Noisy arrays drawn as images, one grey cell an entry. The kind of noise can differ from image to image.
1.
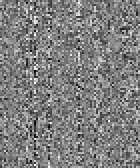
columns of uneven size
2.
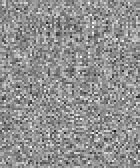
low rank plus noise
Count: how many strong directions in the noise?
three or four
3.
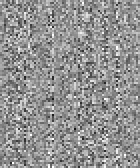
columns of uneven size
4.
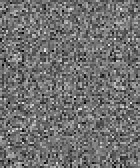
low rank plus noise
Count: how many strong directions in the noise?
three or four
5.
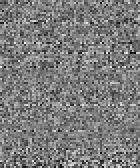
rows of uneven size
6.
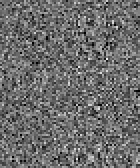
low rank plus noise
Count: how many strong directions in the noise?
one
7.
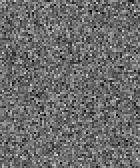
independent entries
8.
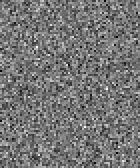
independent entries
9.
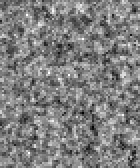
blotchy
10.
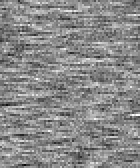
streaked along the rows
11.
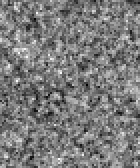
blotchy
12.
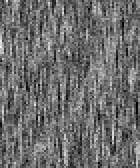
streaked along the columns
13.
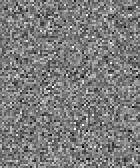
low rank plus noise
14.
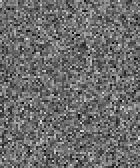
independent entries
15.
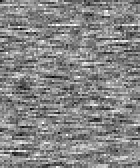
streaked along the rows
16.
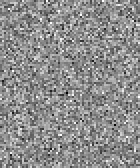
independent entries
